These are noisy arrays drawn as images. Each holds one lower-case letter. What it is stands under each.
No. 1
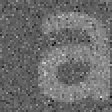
a
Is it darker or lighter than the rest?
lighter
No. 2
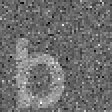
b
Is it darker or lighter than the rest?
lighter
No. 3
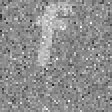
f
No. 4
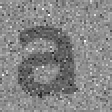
a
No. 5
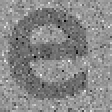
e
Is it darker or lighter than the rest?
darker
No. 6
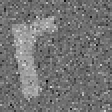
r
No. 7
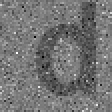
d
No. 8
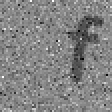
f
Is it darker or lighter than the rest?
darker
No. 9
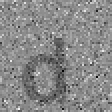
d
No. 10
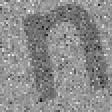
n
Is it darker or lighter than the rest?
darker
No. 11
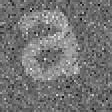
a
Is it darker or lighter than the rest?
lighter
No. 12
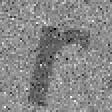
r
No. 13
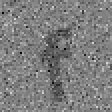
f
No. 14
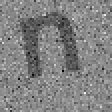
n
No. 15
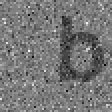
b
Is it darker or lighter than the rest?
darker
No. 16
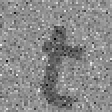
t
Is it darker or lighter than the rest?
darker
